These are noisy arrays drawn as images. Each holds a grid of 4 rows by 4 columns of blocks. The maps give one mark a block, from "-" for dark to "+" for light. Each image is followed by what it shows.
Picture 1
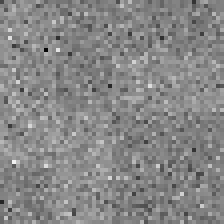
+---
+-++
++--
-+--
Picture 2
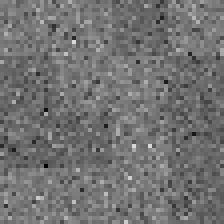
++-+
-++-
--+-
+++-
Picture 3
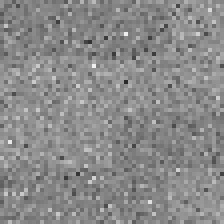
---+
++++
++--
---+
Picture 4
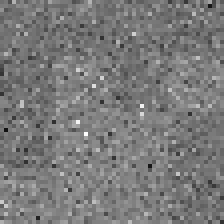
----
-+-+
-++-
+++-
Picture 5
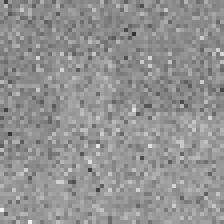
----
-+--
-+++
++++
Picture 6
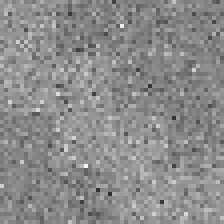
+---
++--
-++-
--++
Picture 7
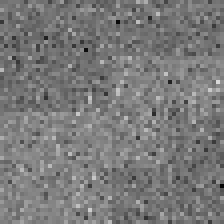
----
--++
+++-
++--
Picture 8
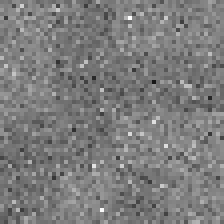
+-++
+---
--++
-+-+
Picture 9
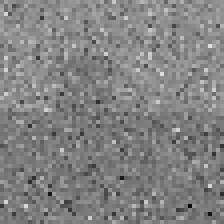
++++
+-++
----
----
